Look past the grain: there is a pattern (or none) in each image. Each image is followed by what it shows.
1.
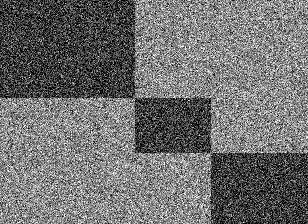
blocks along the diagonal
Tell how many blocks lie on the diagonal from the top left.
3
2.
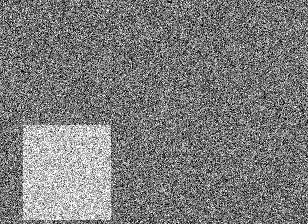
one block
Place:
bottom left
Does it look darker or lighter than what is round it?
lighter
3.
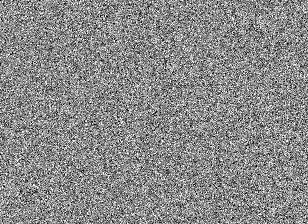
only noise
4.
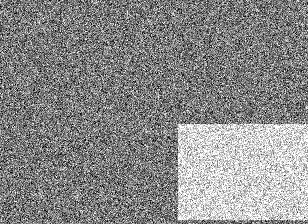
one block
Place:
bottom right
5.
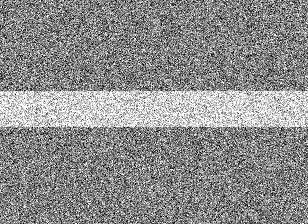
one band of rows
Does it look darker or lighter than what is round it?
lighter
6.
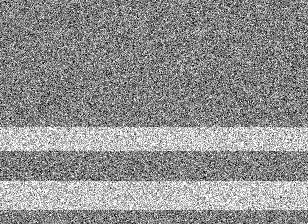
bands of rows
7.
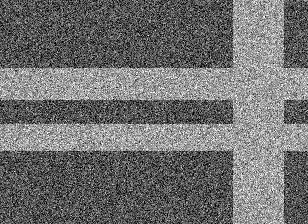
bands of rows crossing bands of columns
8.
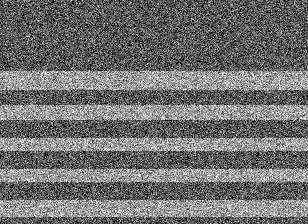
bands of rows
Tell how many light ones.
5
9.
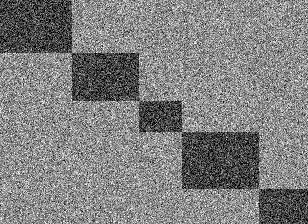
blocks along the diagonal
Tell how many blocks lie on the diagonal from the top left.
5
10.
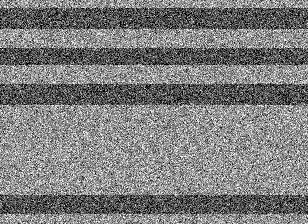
bands of rows
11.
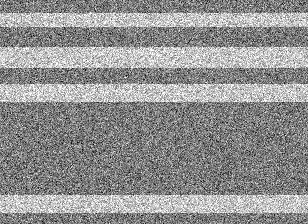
bands of rows
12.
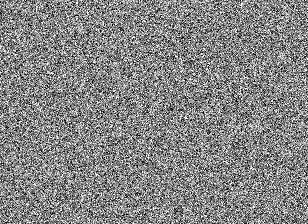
only noise
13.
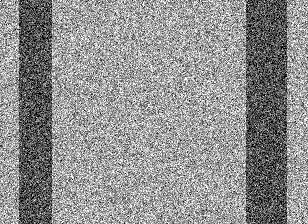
bands of columns
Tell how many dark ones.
2
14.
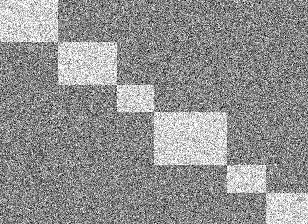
blocks along the diagonal
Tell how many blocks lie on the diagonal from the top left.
6
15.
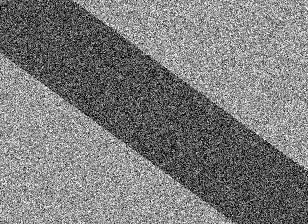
a diagonal band
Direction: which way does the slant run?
top left to bottom right
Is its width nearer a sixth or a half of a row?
a half
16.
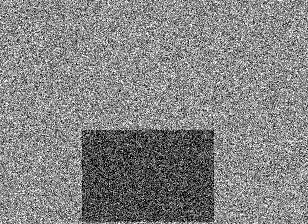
one block
